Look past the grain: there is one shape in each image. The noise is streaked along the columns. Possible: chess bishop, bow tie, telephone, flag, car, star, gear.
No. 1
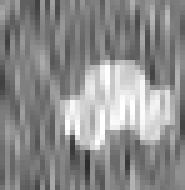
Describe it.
light car
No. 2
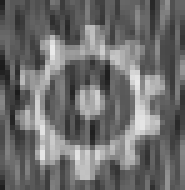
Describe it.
light gear
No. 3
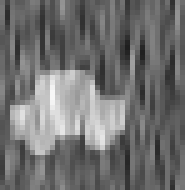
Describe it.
light car
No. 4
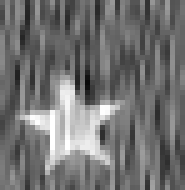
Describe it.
light star
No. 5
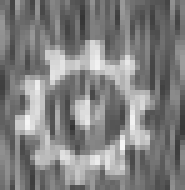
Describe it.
light gear
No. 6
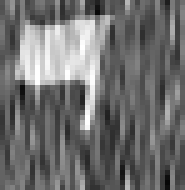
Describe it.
light flag
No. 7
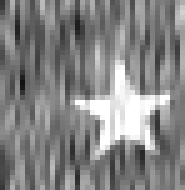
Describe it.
light star
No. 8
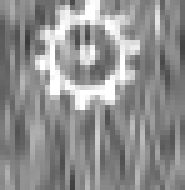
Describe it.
light gear
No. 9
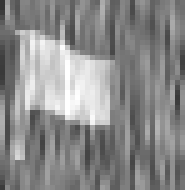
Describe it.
light flag
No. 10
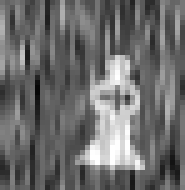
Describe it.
light chess bishop
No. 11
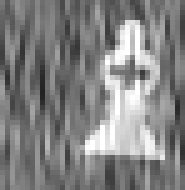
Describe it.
light chess bishop
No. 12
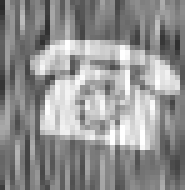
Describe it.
light telephone
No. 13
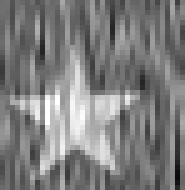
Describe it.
light star
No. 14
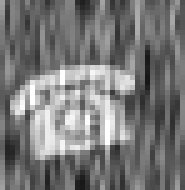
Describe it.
light telephone
